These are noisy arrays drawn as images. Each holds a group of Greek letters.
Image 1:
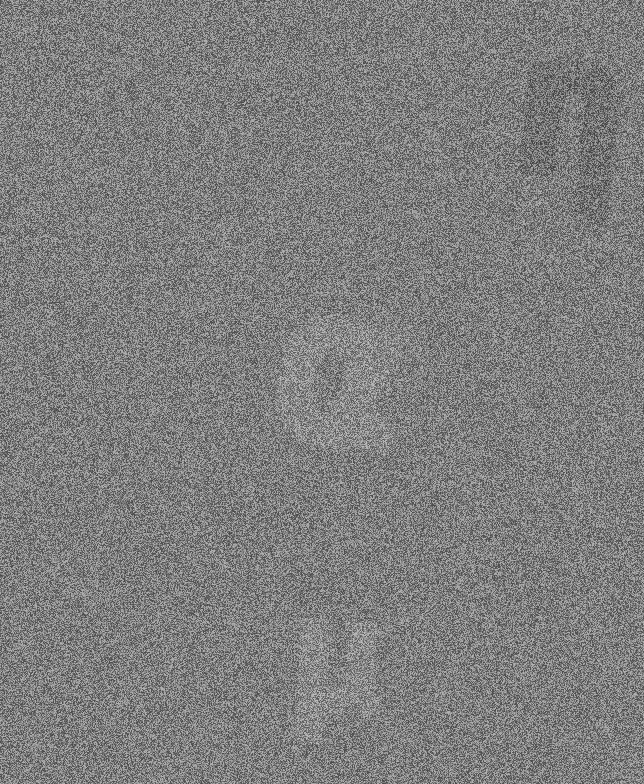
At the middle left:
nothing
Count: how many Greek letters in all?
3
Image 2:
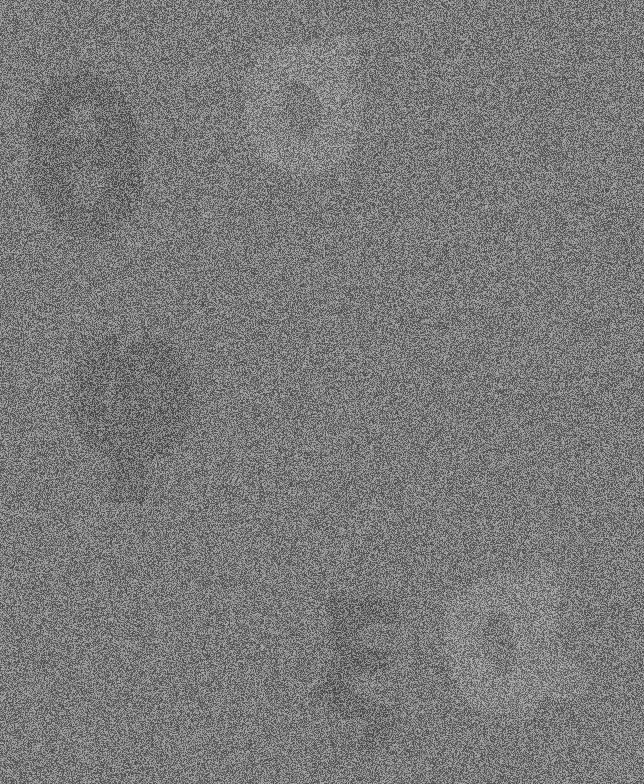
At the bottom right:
alpha
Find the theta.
top left
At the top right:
nothing
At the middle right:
nothing
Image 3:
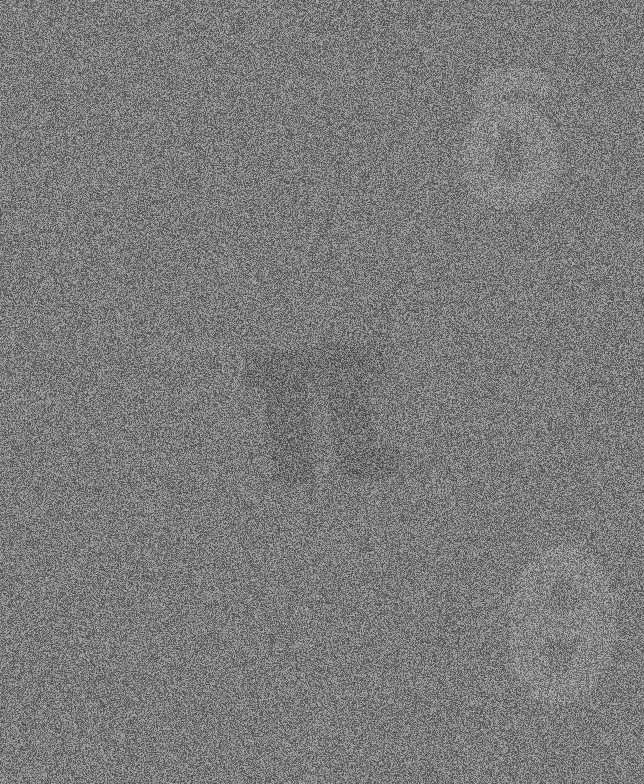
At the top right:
delta
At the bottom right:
theta
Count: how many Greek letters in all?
3
